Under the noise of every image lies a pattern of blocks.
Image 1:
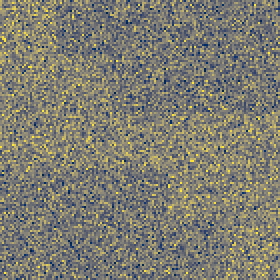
the same after a half turn
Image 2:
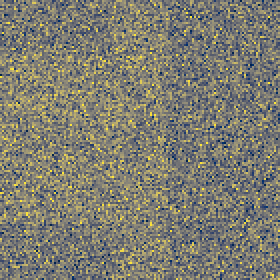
top and bottom mirror each other
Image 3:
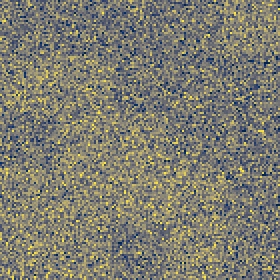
mirrored about the diagonal from the bottom left
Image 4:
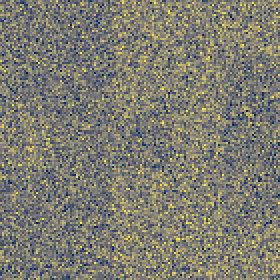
top and bottom mirror each other
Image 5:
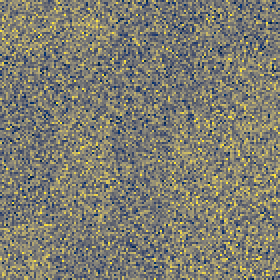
no symmetry
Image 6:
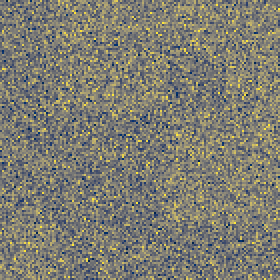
mirrored about the diagonal from the bottom left
